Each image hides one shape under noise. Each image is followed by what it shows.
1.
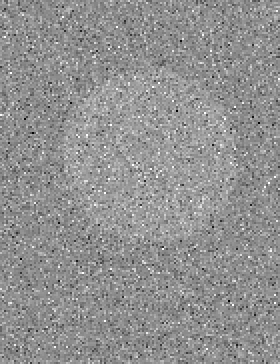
disc
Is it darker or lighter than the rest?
lighter
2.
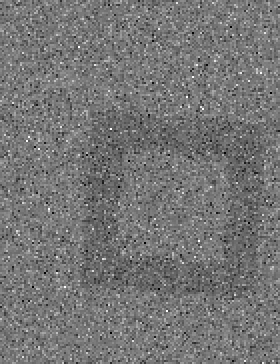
square frame
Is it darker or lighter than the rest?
darker
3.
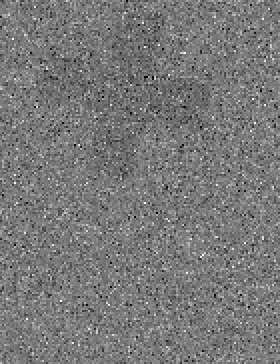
cross
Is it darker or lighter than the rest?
darker
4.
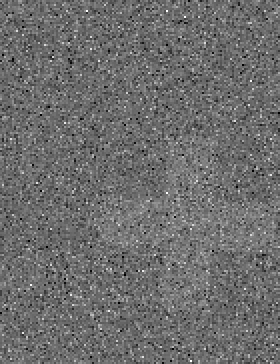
cross
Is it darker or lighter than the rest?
lighter
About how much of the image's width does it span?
two thirds
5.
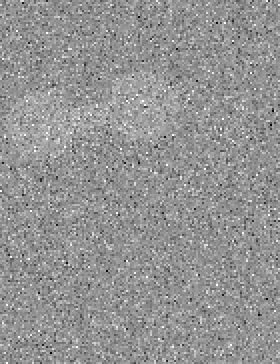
dumbbell
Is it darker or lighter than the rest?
lighter
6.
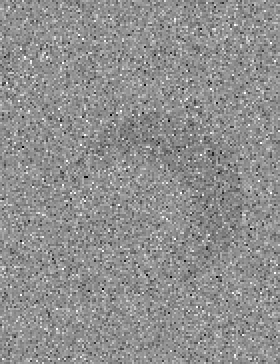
crescent
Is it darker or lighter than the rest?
darker
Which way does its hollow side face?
down and left
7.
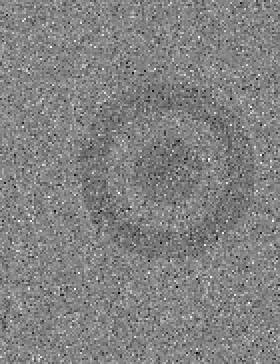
bullseye
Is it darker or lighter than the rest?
darker
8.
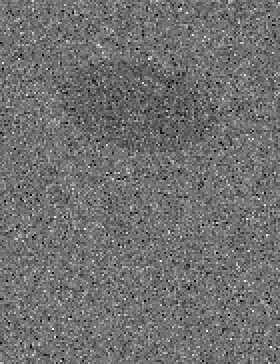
ellipse
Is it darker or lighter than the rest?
darker
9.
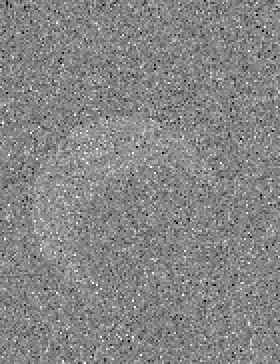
crescent
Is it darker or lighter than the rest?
lighter
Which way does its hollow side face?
down and right
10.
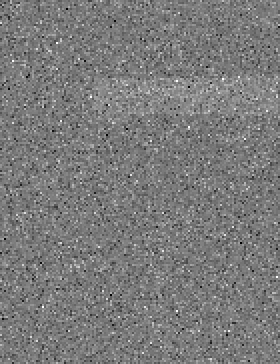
bar
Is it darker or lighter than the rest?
lighter
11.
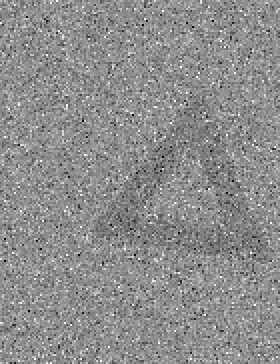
triangle frame
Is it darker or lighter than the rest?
darker
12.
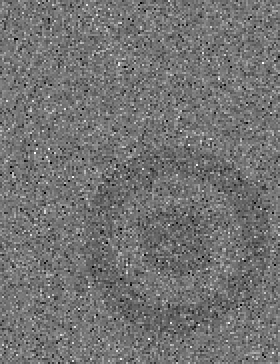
bullseye
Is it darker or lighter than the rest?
darker
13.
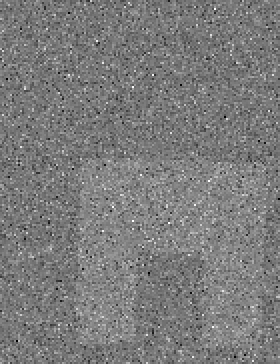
square with a notch
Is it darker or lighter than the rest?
lighter
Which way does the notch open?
down
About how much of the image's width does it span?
two thirds
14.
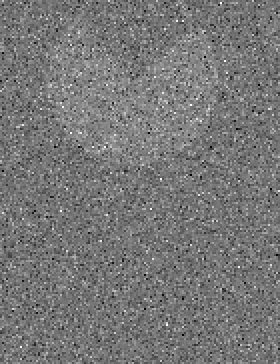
disc with a wedge cut out
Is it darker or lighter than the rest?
lighter
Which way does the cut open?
up
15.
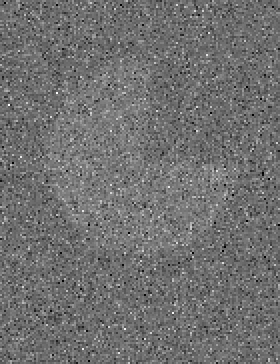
disc with a wedge cut out
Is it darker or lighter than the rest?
lighter
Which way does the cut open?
up and right
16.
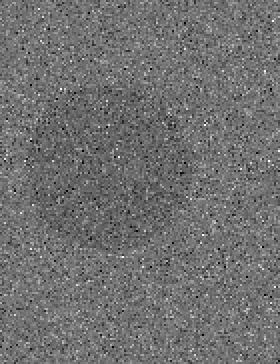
disc
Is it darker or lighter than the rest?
darker
